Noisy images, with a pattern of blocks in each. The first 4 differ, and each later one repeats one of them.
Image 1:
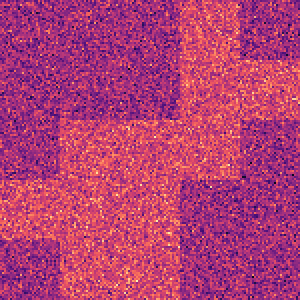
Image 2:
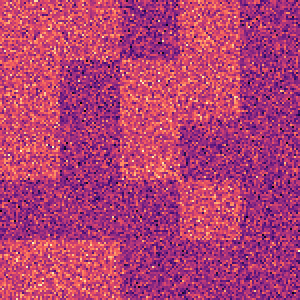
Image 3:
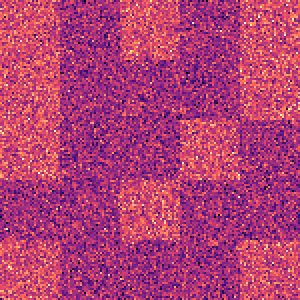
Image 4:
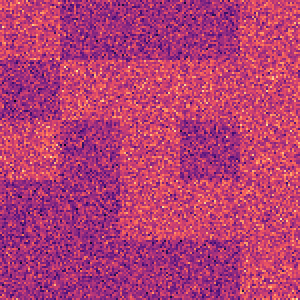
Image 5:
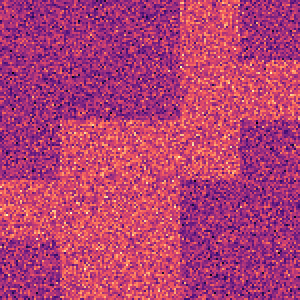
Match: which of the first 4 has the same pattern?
1
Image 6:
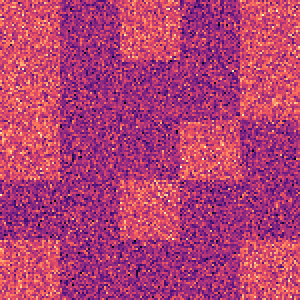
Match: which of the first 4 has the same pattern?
3
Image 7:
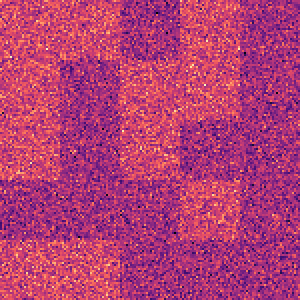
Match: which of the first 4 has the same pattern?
2
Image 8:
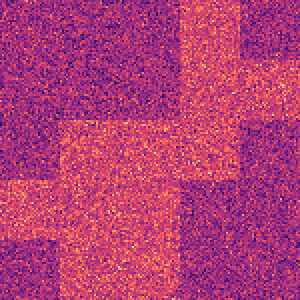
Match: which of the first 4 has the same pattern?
1
